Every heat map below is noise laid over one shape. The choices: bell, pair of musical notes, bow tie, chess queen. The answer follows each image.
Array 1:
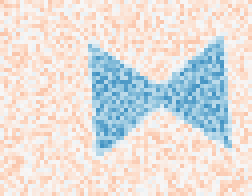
bow tie
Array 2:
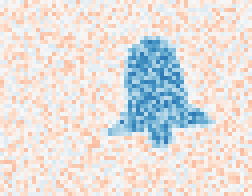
bell
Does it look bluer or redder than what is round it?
bluer
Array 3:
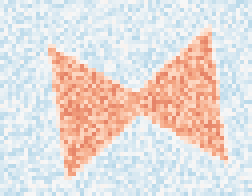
bow tie
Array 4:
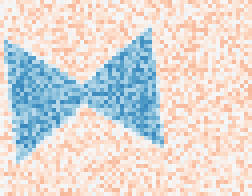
bow tie
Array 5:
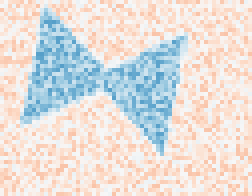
bow tie
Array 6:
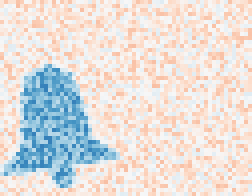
bell
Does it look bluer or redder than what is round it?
bluer
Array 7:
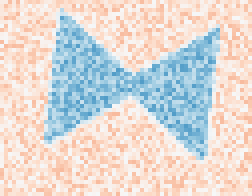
bow tie
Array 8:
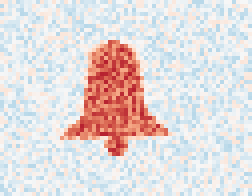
bell
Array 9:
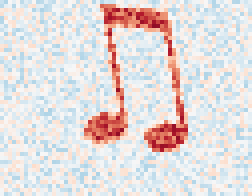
pair of musical notes
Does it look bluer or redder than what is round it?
redder
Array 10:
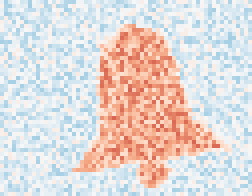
bell
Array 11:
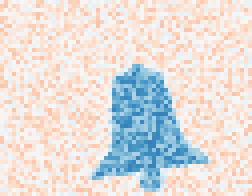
bell
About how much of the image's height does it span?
two thirds
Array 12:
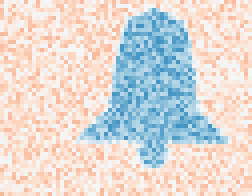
bell
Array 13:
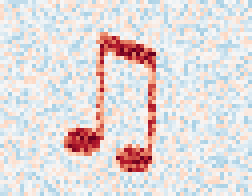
pair of musical notes
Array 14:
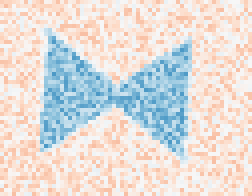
bow tie
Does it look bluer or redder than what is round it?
bluer
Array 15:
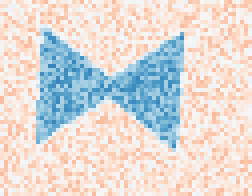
bow tie
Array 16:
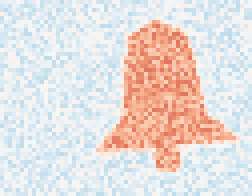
bell
